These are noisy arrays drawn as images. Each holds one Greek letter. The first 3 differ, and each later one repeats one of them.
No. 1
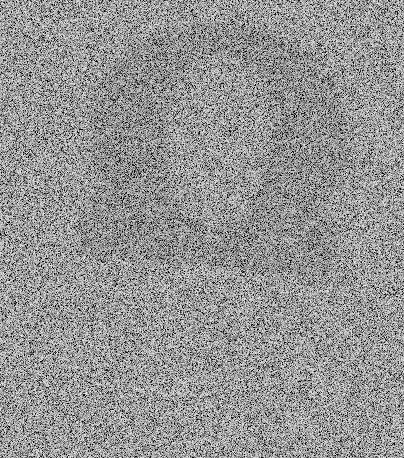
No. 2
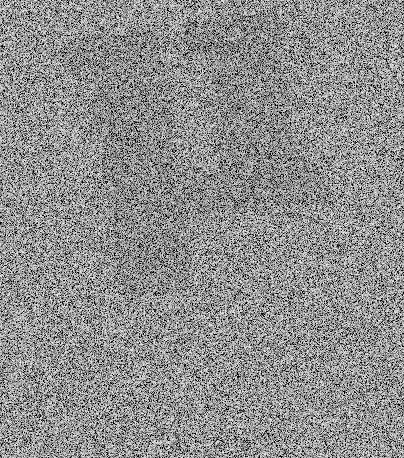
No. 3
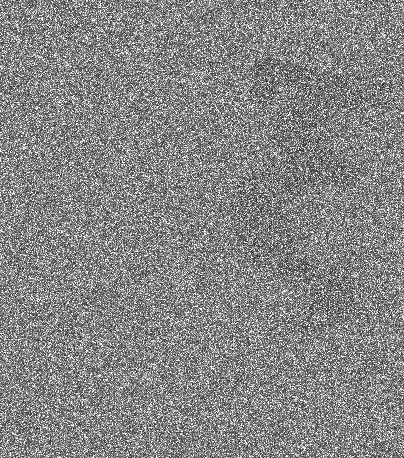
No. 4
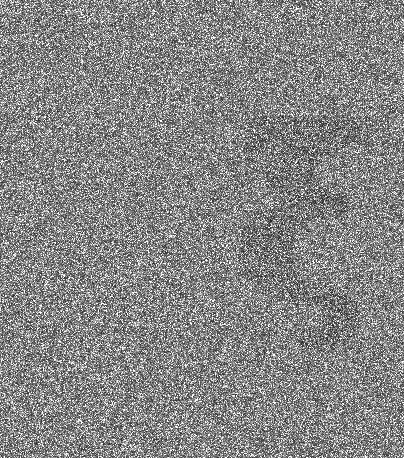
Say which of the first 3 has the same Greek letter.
3
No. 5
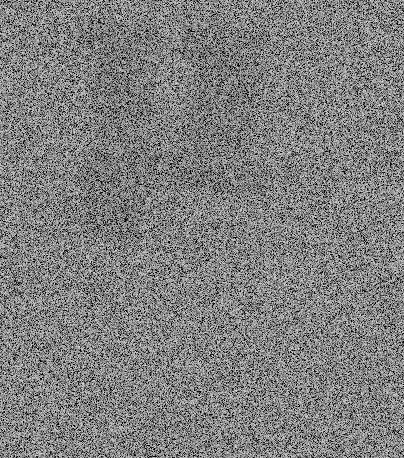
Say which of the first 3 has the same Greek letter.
2
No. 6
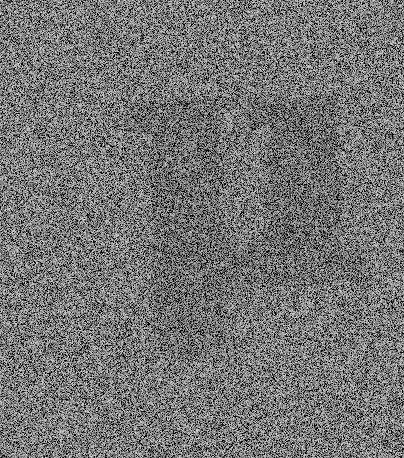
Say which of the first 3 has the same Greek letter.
2
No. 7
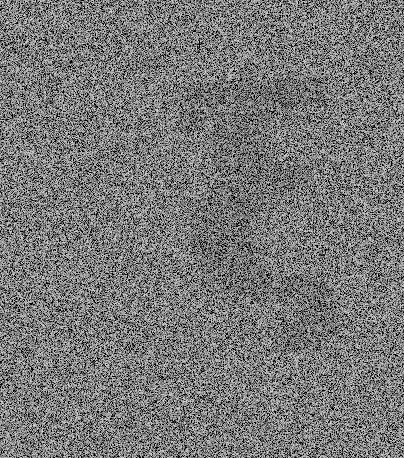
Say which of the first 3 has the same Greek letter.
3
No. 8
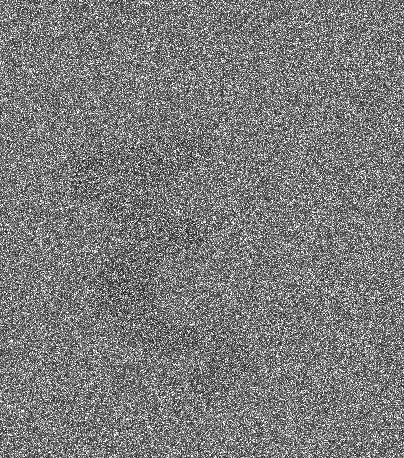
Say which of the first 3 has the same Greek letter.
3
